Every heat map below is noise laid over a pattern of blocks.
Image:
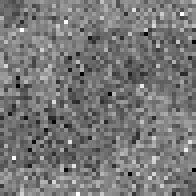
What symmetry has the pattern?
the same after a half turn
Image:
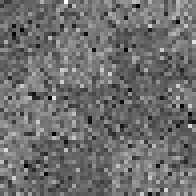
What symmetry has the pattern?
no symmetry
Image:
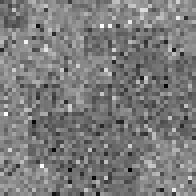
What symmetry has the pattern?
mirrored about the diagonal from the top left
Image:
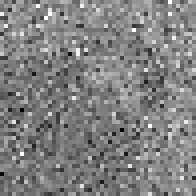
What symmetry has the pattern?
mirrored about the diagonal from the bottom left
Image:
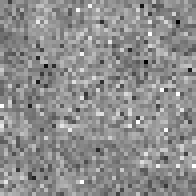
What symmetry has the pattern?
mirrored about the diagonal from the bottom left
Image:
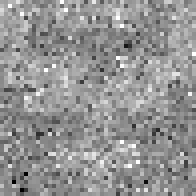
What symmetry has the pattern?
left and right mirror each other
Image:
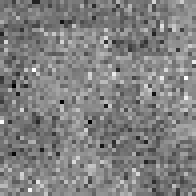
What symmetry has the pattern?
mirrored about the diagonal from the top left
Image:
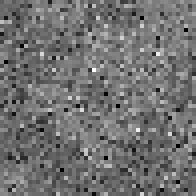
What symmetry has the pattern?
mirrored about the diagonal from the bottom left
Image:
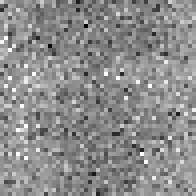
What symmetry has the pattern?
left and right mirror each other
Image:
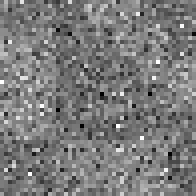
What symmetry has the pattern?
mirrored about the diagonal from the bottom left
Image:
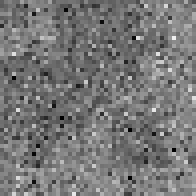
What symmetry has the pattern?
mirrored about the diagonal from the top left
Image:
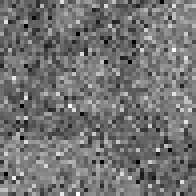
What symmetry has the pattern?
mirrored about the diagonal from the top left
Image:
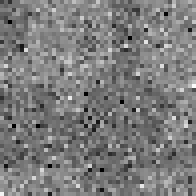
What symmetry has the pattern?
no symmetry
